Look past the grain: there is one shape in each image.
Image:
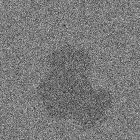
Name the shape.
car
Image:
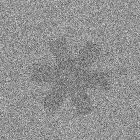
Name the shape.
asterisk
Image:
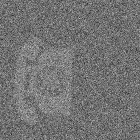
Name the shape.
telephone
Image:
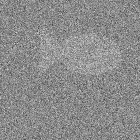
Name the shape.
fish
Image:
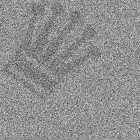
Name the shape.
chess queen
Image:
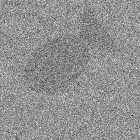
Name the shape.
fish
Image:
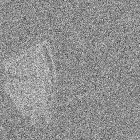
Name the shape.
chess knight
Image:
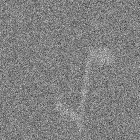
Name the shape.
musical note
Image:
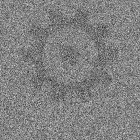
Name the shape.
gear
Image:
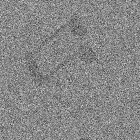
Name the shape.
pair of musical notes
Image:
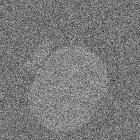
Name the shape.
apple
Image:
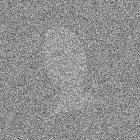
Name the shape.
fish
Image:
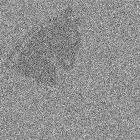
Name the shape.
chess knight
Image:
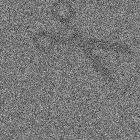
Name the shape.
pair of scissors
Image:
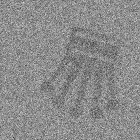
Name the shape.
chess queen
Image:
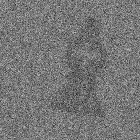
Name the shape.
chess bishop
